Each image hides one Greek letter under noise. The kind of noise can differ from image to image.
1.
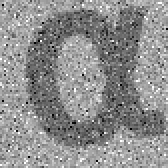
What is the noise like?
heavy tails
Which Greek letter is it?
alpha
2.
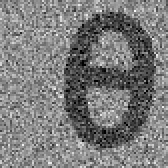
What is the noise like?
low rank plus noise
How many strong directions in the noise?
five to eight
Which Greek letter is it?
theta
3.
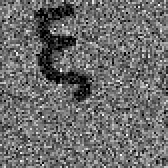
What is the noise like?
independent entries
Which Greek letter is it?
xi
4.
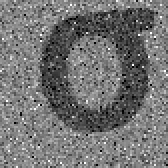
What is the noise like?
heavy tails
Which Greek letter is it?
sigma
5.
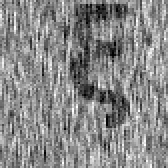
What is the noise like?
streaked along the columns
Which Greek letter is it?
xi
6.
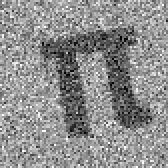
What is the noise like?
independent entries
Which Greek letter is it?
pi
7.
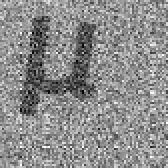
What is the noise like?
low rank plus noise
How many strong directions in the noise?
one
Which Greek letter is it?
mu
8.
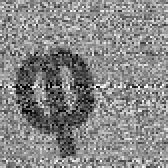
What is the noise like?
rows of uneven size
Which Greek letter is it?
phi
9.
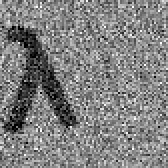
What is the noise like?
low rank plus noise
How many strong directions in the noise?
three or four
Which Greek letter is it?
lambda
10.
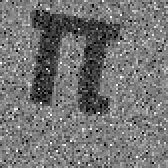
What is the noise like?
heavy tails
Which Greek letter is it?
pi
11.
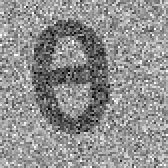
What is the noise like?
independent entries
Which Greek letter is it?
theta
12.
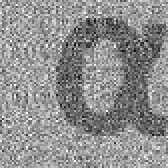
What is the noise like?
low rank plus noise
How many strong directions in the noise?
two
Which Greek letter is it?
alpha
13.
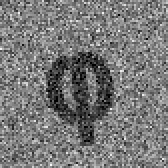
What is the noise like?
independent entries
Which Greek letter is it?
phi
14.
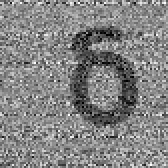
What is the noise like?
rows of uneven size
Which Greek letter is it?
delta
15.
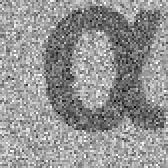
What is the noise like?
independent entries
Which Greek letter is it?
alpha
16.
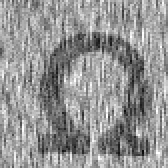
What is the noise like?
streaked along the columns
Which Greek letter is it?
omega
